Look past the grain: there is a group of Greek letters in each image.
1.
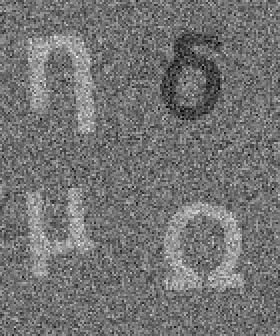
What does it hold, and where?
top left: light eta; top right: dark delta; bottom left: light mu; bottom right: light omega
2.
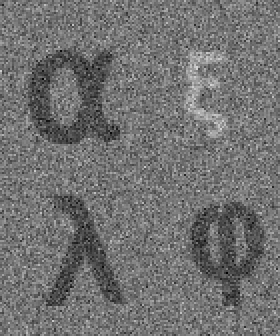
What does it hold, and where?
top left: dark alpha; top right: light xi; bottom left: dark lambda; bottom right: dark phi
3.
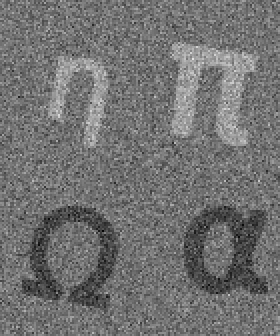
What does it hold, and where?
top left: light eta; top right: light pi; bottom left: dark omega; bottom right: dark alpha
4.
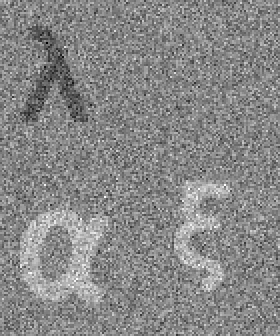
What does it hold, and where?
top left: dark lambda; bottom left: light alpha; bottom right: light xi
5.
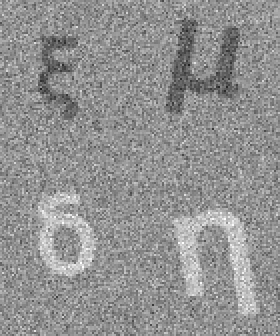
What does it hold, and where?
top left: dark xi; top right: dark mu; bottom left: light delta; bottom right: light eta
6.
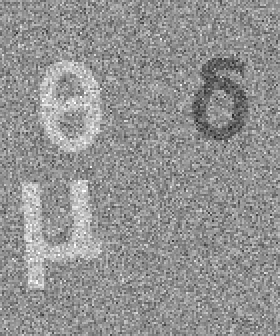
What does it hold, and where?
top left: light theta; top right: dark delta; bottom left: light mu
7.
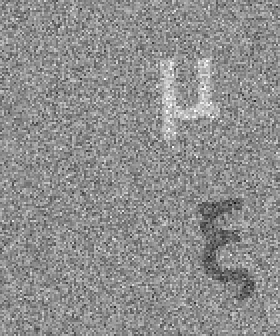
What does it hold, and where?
top right: light mu; bottom right: dark xi
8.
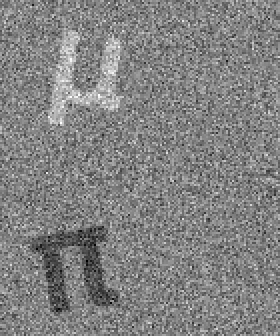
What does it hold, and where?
top left: light mu; bottom left: dark pi
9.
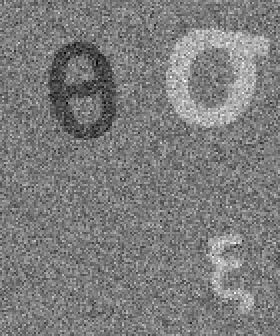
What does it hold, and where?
top left: dark theta; top right: light sigma; bottom right: light xi
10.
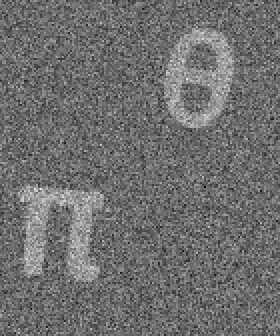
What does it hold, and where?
top right: light theta; bottom left: light pi
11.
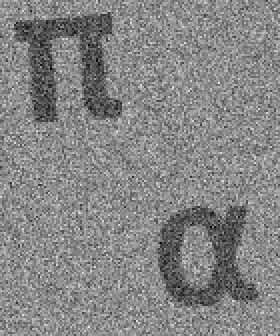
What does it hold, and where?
top left: dark pi; bottom right: dark alpha
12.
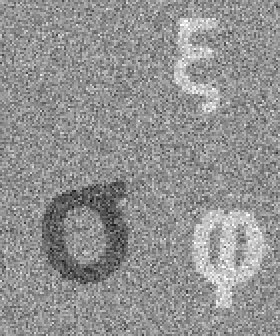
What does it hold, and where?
top right: light xi; bottom left: dark sigma; bottom right: light phi
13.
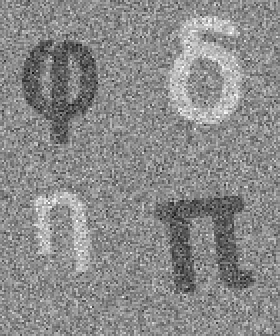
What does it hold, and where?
top left: dark phi; top right: light delta; bottom left: light eta; bottom right: dark pi
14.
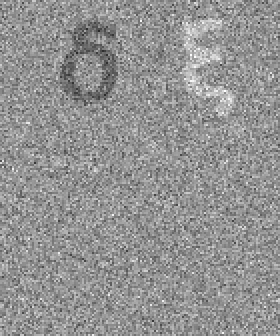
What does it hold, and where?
top left: dark delta; top right: light xi
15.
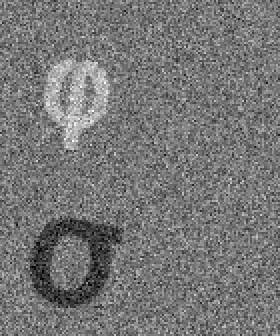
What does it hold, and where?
top left: light phi; bottom left: dark sigma
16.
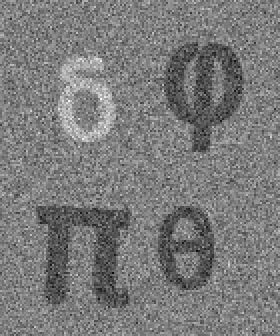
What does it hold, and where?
top left: light delta; top right: dark phi; bottom left: dark pi; bottom right: dark theta
